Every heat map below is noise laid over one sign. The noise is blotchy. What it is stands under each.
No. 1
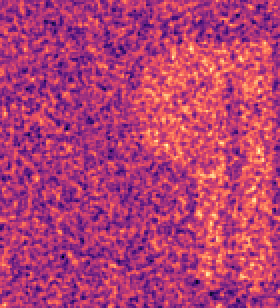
pilcrow
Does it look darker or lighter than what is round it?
lighter
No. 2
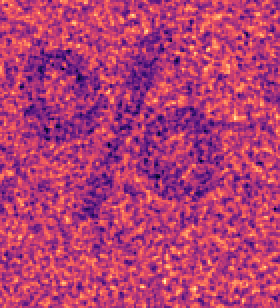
percent sign
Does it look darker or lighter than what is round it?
darker
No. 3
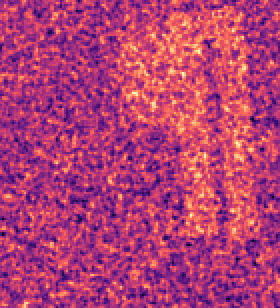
pilcrow
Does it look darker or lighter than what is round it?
lighter
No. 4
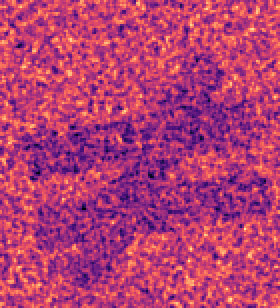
not-equal sign
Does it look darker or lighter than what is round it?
darker
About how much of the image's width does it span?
nearly all
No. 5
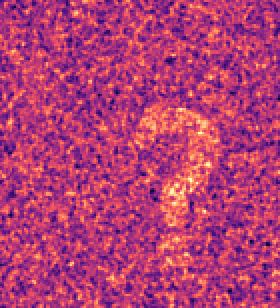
question mark
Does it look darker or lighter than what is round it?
lighter
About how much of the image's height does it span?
half
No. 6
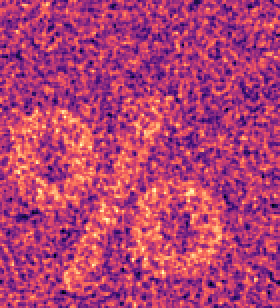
percent sign
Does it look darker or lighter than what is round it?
lighter
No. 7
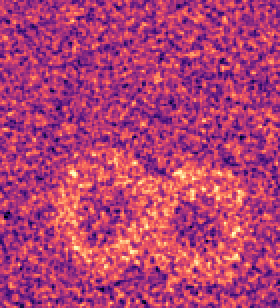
infinity sign
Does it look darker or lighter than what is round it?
lighter
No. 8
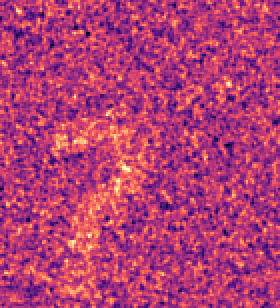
question mark
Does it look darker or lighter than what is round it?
lighter
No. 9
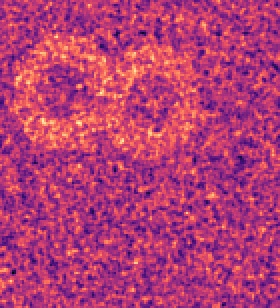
infinity sign
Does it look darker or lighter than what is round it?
lighter
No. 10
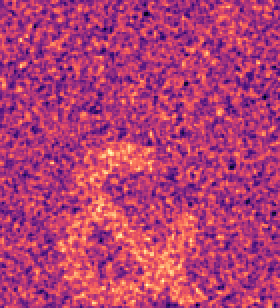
ampersand
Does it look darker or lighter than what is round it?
lighter
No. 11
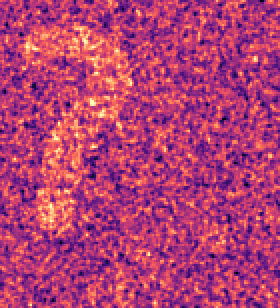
question mark
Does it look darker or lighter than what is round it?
lighter
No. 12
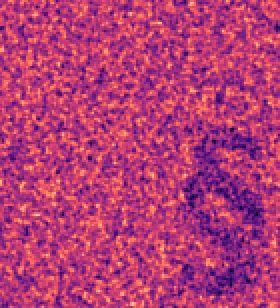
section sign
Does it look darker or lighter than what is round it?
darker
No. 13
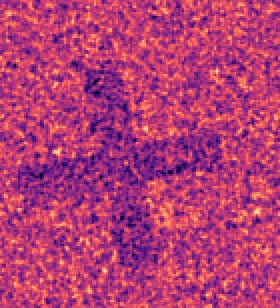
plus sign
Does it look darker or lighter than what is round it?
darker
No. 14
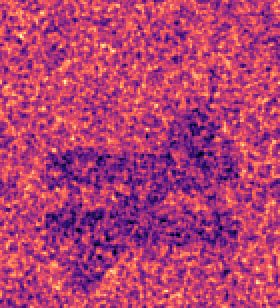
not-equal sign
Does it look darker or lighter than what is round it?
darker
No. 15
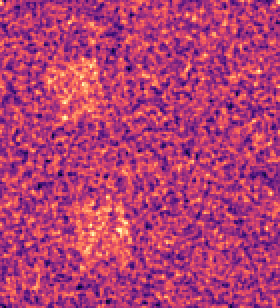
colon
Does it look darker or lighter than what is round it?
lighter
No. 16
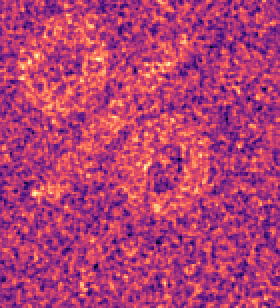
percent sign
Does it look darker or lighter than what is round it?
lighter
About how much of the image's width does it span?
two thirds
